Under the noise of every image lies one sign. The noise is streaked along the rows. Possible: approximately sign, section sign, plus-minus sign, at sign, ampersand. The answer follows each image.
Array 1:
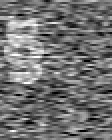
section sign
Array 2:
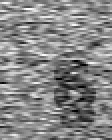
section sign
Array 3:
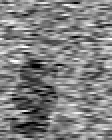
section sign
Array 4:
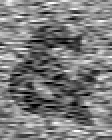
ampersand
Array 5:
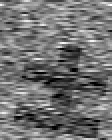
plus-minus sign
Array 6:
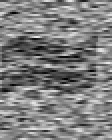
approximately sign
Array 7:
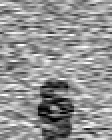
section sign
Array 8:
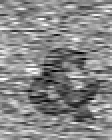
ampersand
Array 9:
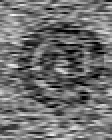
at sign
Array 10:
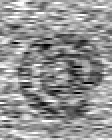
at sign
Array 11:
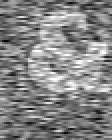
ampersand
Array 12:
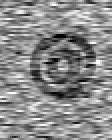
at sign
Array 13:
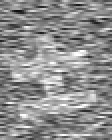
plus-minus sign
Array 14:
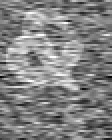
ampersand
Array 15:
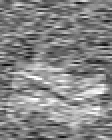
approximately sign
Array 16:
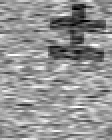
plus-minus sign
